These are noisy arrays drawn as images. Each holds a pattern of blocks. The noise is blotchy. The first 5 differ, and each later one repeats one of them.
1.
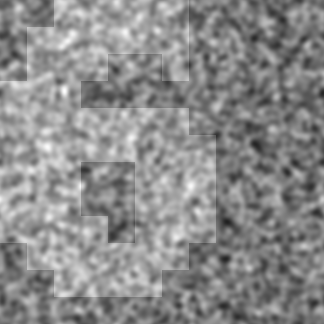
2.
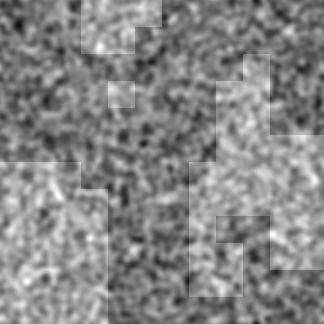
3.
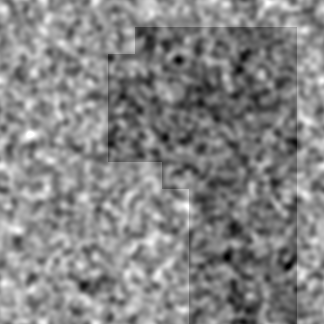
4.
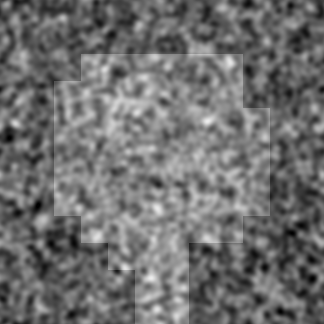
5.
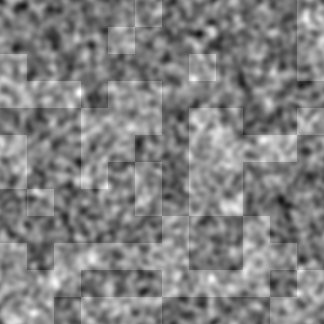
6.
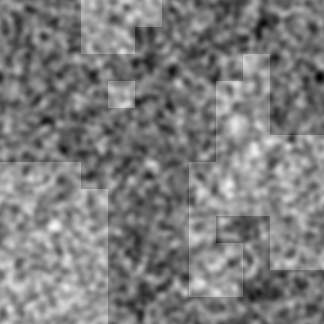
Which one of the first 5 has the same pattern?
2
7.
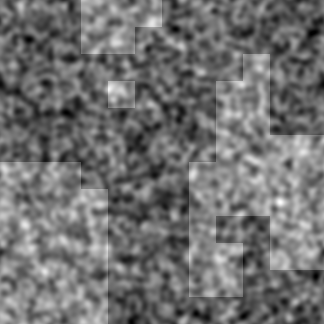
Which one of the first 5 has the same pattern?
2
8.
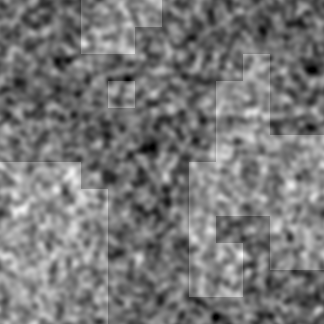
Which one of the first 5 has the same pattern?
2
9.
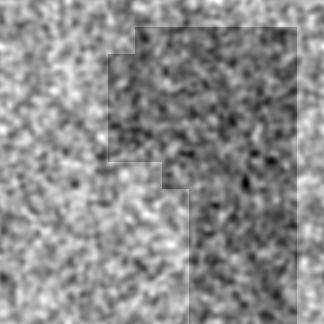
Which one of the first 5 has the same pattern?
3
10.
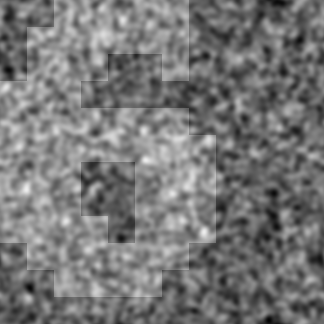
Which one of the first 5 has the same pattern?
1
